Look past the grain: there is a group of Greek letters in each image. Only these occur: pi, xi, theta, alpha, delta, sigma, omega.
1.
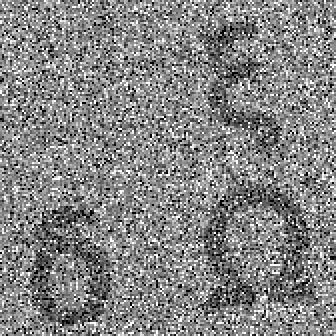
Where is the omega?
bottom right
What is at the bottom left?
delta
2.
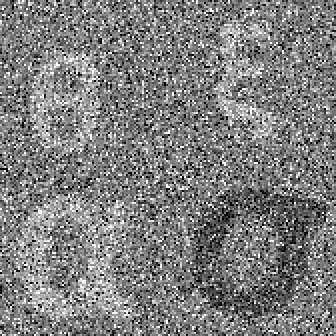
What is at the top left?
theta
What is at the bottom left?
alpha
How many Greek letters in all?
4
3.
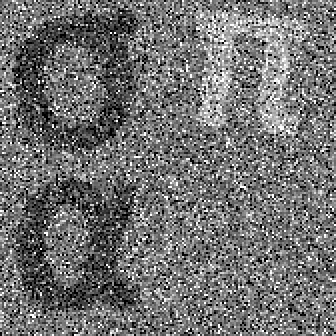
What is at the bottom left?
alpha
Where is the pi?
top right
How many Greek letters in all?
3
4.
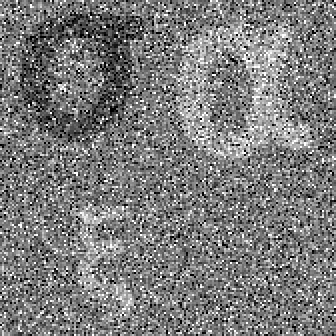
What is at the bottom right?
nothing
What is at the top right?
alpha
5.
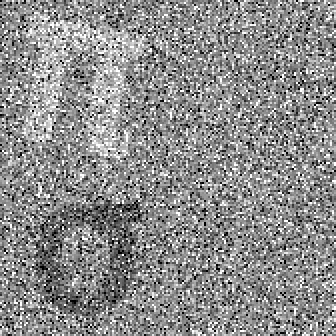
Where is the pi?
top left
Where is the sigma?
bottom left
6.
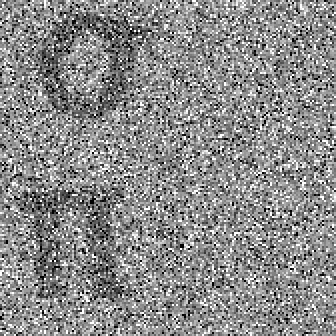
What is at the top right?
nothing
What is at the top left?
sigma
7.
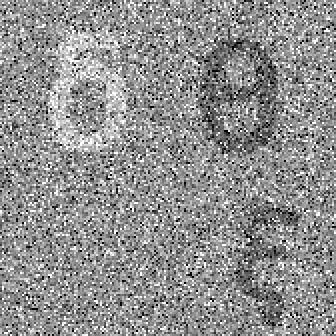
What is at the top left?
delta
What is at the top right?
theta
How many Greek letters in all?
3
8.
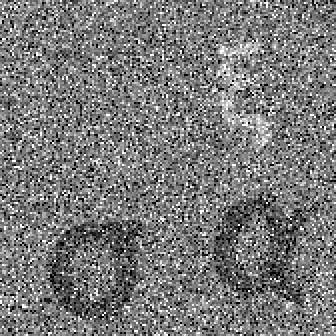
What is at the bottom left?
sigma
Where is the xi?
top right
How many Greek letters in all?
3
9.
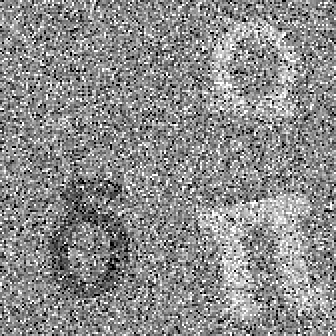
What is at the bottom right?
pi
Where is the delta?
bottom left
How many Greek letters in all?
3
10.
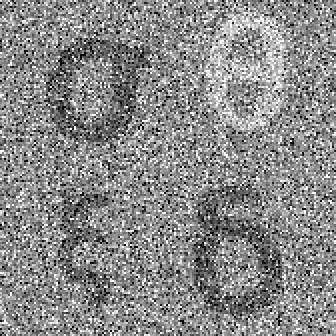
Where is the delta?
bottom right
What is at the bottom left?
xi
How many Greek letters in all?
4
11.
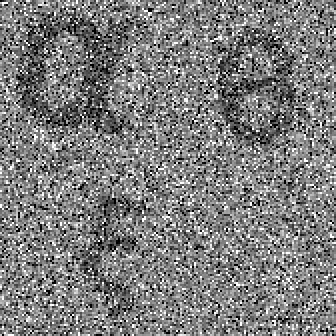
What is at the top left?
alpha
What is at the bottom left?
xi
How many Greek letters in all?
3
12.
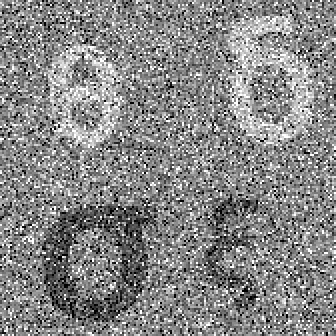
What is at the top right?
delta
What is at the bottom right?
xi
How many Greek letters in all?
4
